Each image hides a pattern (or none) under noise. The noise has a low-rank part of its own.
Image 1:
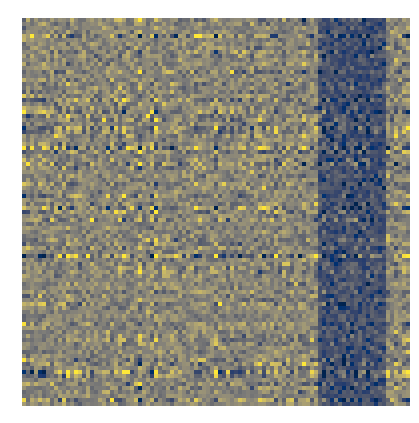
one vertical stripe
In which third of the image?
right
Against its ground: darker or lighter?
darker
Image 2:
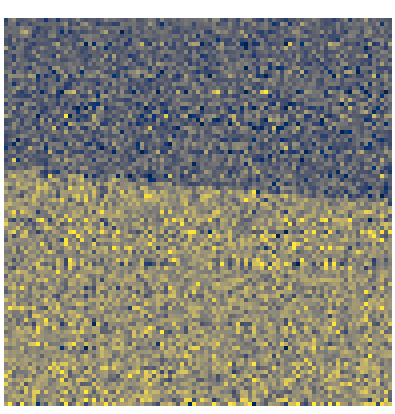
a sharp edge
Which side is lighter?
bottom
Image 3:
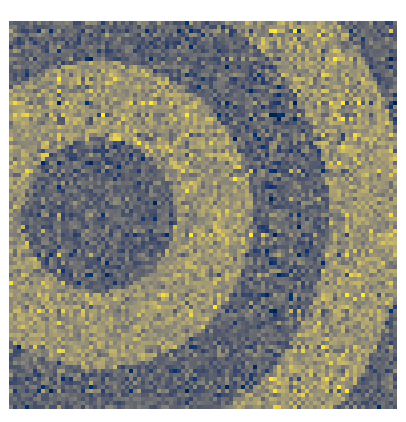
rings round one point
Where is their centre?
middle left
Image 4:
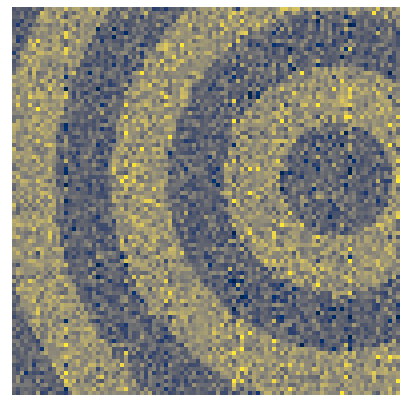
rings round one point
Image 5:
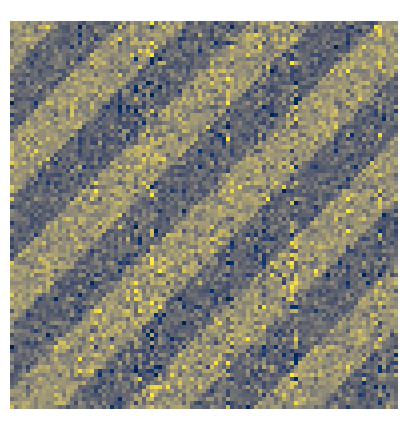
diagonal stripes
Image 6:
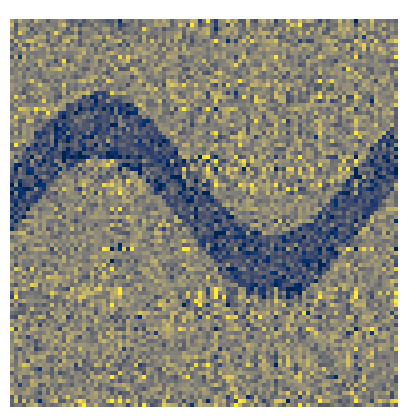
a wavy band
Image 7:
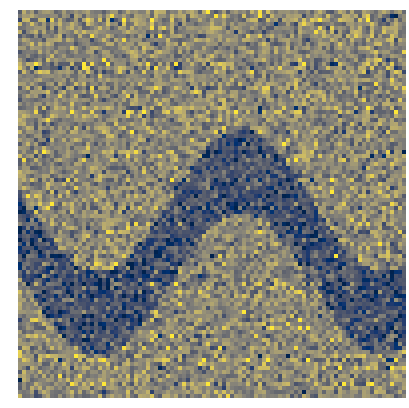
a wavy band
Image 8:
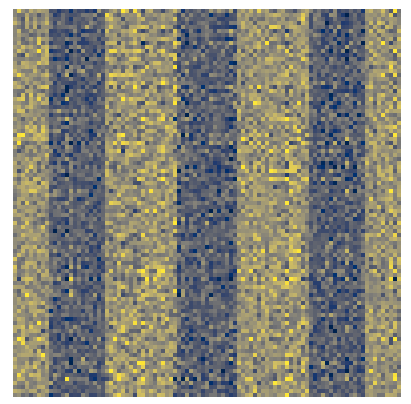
vertical stripes
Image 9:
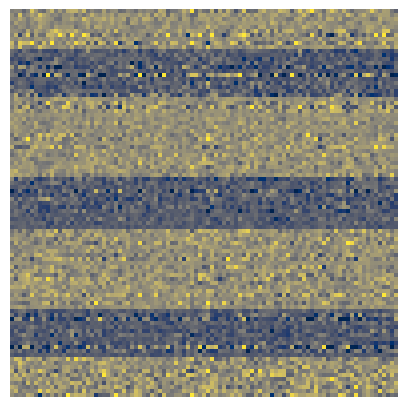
horizontal stripes
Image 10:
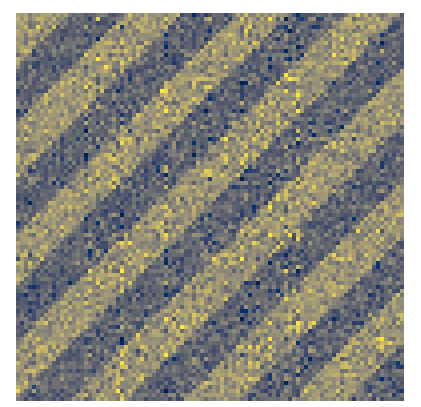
diagonal stripes
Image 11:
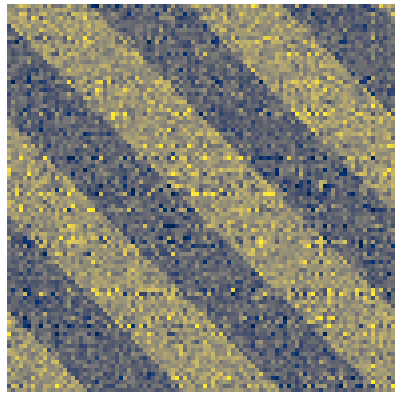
diagonal stripes
